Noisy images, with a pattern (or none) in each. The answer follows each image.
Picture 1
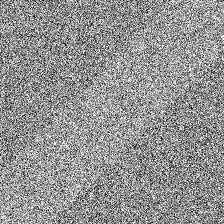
a diagonal band
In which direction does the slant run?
bottom left to top right
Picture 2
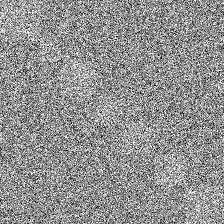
blocks along the diagonal
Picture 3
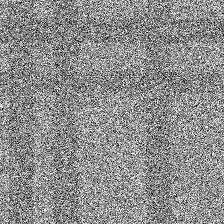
bands of rows crossing bands of columns
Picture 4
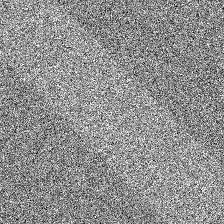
a diagonal band
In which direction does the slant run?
top left to bottom right
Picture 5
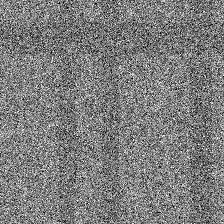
bands of rows crossing bands of columns
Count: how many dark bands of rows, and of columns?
1 and 3
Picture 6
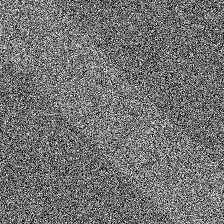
a diagonal band
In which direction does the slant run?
top left to bottom right
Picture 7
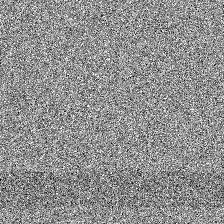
one band of rows
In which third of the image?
bottom
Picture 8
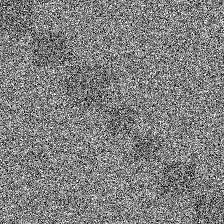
blocks along the diagonal
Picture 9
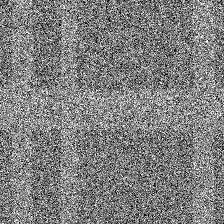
bands of rows crossing bands of columns
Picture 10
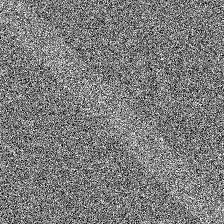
a diagonal band
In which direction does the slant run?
top left to bottom right
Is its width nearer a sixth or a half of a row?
a sixth
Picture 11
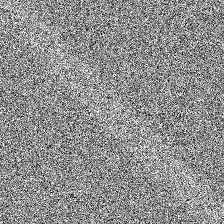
a diagonal band
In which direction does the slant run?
top left to bottom right
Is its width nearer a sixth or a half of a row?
a sixth
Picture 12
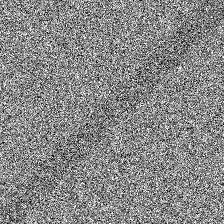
a diagonal band
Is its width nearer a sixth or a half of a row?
a sixth
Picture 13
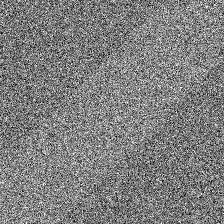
a diagonal band
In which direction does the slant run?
bottom left to top right
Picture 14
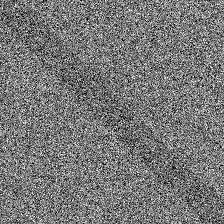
a diagonal band
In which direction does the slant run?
top left to bottom right
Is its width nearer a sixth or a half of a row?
a sixth
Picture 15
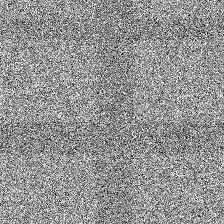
bands of rows crossing bands of columns
